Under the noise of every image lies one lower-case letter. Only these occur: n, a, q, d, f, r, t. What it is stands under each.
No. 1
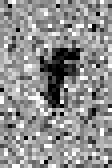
f
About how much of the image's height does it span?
a third
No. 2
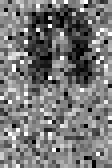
n
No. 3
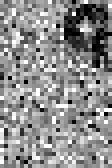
q
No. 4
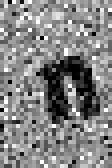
n
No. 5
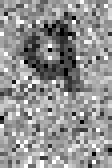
q
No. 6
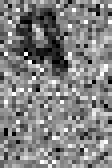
q
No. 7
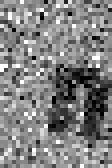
n
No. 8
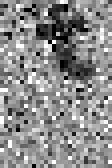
t
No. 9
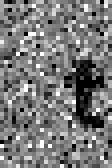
t
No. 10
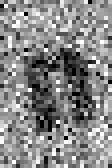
n
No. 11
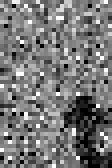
t
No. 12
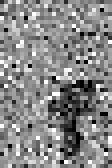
f
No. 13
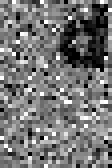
d
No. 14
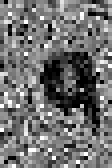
q
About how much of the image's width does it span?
half
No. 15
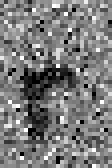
r
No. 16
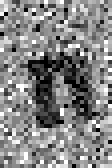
n
